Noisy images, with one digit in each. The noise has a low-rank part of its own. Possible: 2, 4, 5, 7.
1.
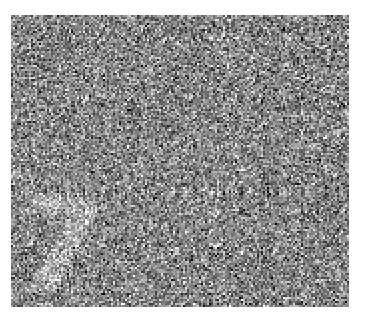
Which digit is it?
7
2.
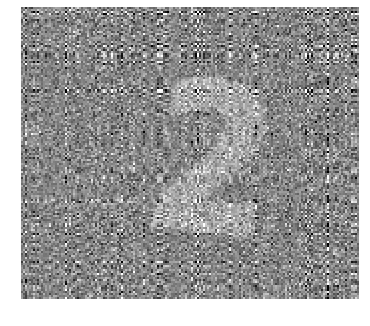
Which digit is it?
2
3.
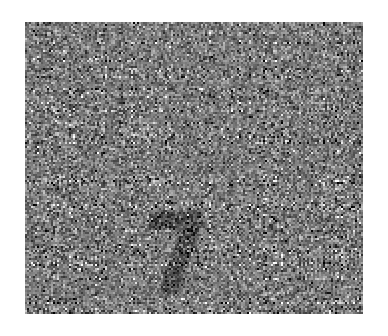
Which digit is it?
7
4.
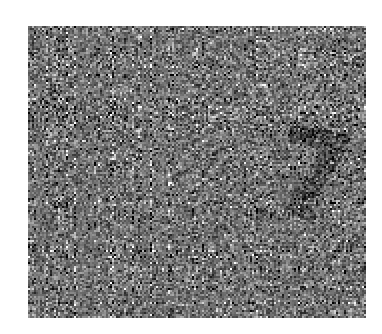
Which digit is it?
7
